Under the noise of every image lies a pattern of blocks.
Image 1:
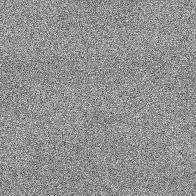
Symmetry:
left and right mirror each other
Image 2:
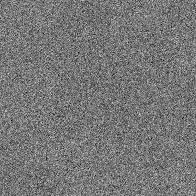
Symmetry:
mirrored about the diagonal from the bottom left
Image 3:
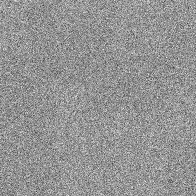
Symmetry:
no symmetry
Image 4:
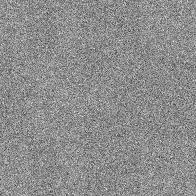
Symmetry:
top and bottom mirror each other
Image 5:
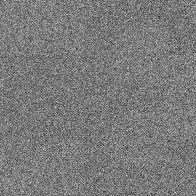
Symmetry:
top and bottom mirror each other
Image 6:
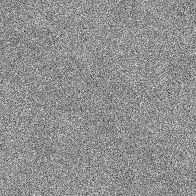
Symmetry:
mirrored about the diagonal from the bottom left
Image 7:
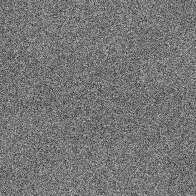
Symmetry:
the same after a half turn
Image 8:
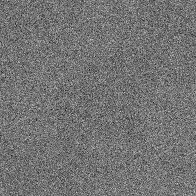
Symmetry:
mirrored about the diagonal from the top left
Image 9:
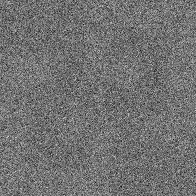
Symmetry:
the same after a half turn
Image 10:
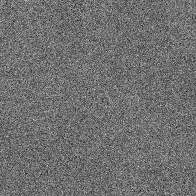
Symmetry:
no symmetry
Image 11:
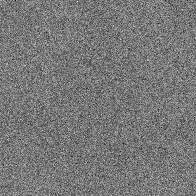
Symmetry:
left and right mirror each other
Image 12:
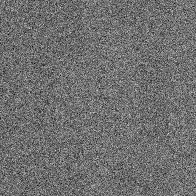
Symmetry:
top and bottom mirror each other
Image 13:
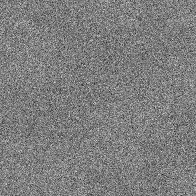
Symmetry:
no symmetry
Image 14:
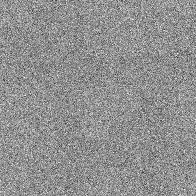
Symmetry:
mirrored about the diagonal from the top left
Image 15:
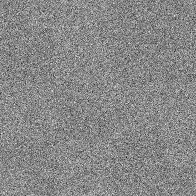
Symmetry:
mirrored about the diagonal from the bottom left
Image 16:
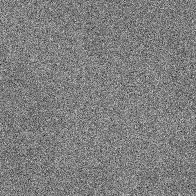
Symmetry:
mirrored about the diagonal from the top left
